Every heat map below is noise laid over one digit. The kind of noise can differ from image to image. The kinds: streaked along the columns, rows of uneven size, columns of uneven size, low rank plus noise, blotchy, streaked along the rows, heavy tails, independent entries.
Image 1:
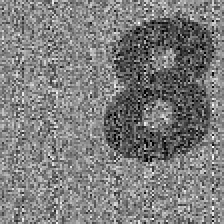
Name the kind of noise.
columns of uneven size
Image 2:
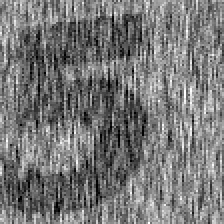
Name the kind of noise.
streaked along the columns
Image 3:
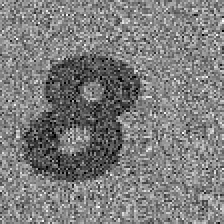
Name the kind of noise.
low rank plus noise
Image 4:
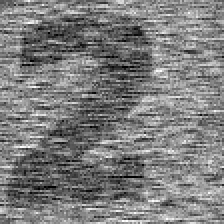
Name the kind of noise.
streaked along the rows
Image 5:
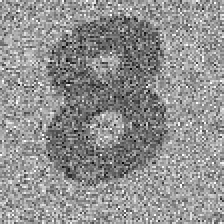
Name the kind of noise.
low rank plus noise
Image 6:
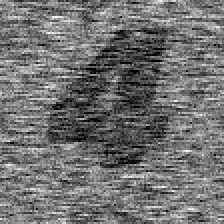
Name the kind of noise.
streaked along the rows
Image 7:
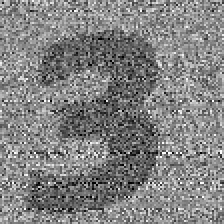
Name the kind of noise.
rows of uneven size
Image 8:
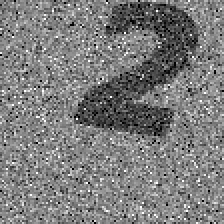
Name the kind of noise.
heavy tails
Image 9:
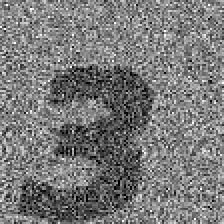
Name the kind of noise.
low rank plus noise
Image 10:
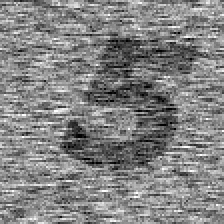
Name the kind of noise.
streaked along the rows
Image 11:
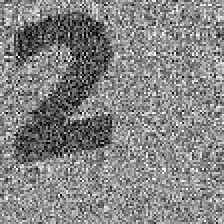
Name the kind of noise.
low rank plus noise
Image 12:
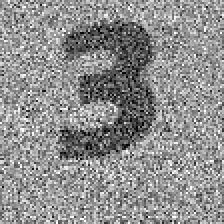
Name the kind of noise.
low rank plus noise
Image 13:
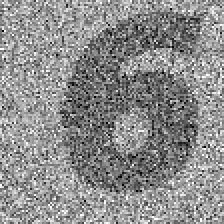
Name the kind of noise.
independent entries
